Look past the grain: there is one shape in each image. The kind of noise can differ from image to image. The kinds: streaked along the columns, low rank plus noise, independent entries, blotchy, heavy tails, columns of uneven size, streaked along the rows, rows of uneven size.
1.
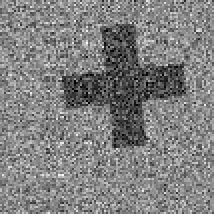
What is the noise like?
low rank plus noise
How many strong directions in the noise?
five to eight
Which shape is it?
cross
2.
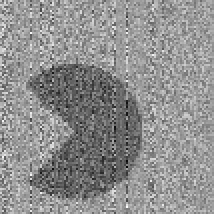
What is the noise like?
columns of uneven size
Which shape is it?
disc with a wedge cut out
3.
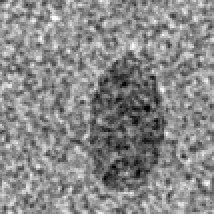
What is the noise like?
blotchy
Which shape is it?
ellipse
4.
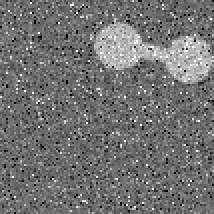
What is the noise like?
heavy tails
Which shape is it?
dumbbell
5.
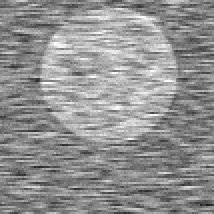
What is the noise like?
streaked along the rows
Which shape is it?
disc
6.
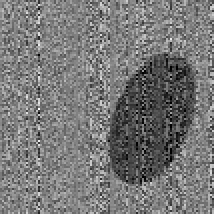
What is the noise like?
columns of uneven size
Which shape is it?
ellipse
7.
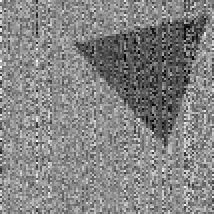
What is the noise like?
columns of uneven size
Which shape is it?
triangle
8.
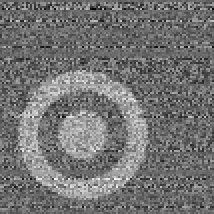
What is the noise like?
rows of uneven size
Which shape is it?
bullseye
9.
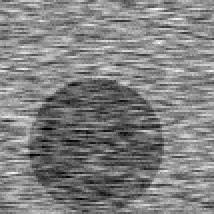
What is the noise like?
streaked along the rows
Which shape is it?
disc
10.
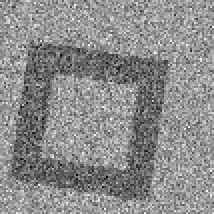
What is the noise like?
independent entries
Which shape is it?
square frame
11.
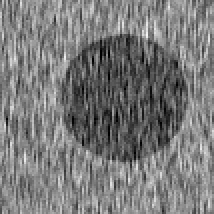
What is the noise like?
streaked along the columns
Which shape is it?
disc
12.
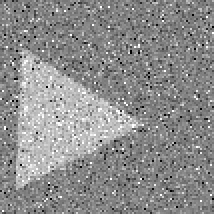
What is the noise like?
heavy tails
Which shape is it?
triangle
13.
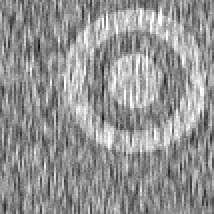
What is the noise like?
streaked along the columns
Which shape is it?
bullseye
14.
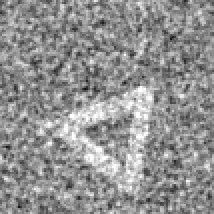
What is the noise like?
blotchy
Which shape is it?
triangle frame
